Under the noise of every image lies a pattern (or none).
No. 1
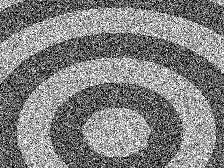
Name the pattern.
rings round one point
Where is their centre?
bottom middle
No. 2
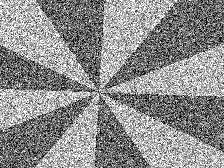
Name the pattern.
spokes from one point
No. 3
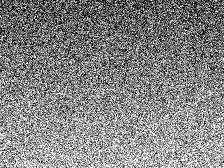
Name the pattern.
a smooth slope
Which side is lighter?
bottom
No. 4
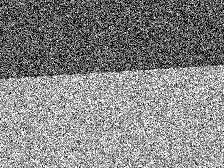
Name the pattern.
a sharp edge
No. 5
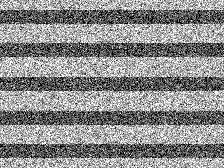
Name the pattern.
horizontal stripes
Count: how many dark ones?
5
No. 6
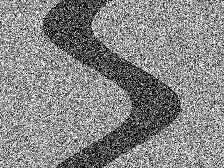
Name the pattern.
a wavy band
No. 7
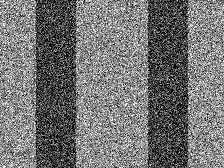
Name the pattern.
vertical stripes
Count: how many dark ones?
2
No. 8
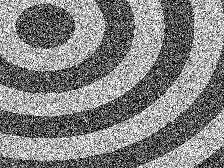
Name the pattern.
rings round one point
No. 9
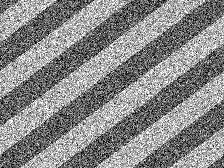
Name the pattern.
diagonal stripes
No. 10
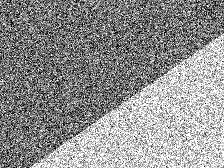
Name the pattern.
a sharp edge
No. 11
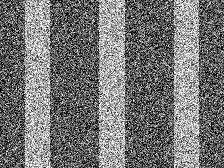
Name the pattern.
vertical stripes
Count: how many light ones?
3
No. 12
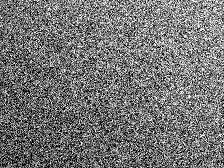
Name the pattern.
a smooth slope
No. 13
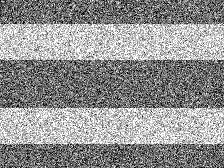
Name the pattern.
horizontal stripes
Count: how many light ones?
2
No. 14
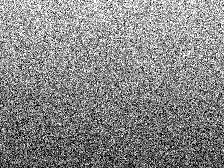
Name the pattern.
a smooth slope
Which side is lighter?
top
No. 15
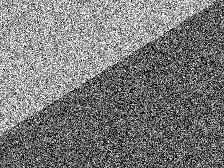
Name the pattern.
a sharp edge
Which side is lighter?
top left
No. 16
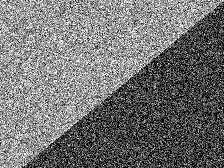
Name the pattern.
a sharp edge
